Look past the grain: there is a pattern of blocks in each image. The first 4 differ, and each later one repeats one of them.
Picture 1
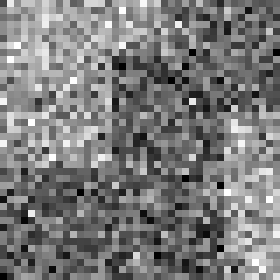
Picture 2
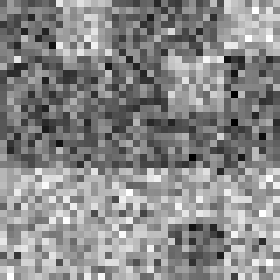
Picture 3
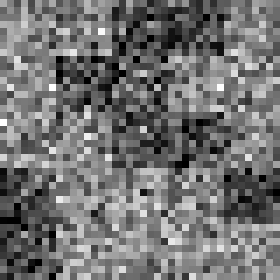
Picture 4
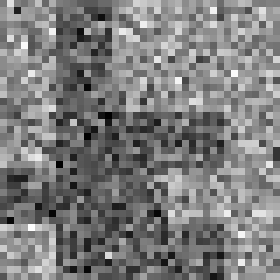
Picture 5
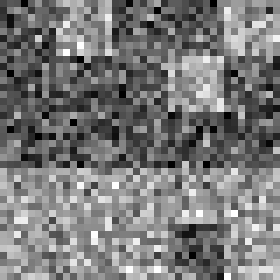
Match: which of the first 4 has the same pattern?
2
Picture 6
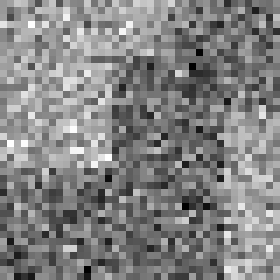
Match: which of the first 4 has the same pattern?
1
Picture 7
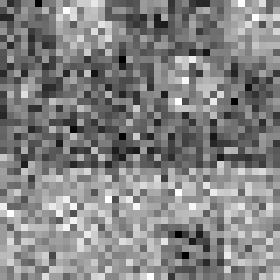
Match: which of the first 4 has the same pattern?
2
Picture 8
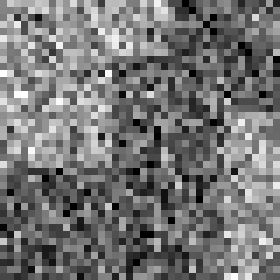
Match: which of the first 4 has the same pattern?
1
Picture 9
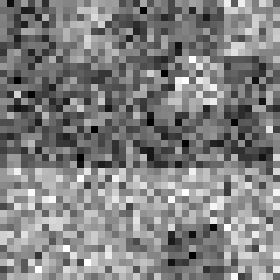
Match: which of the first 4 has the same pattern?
2
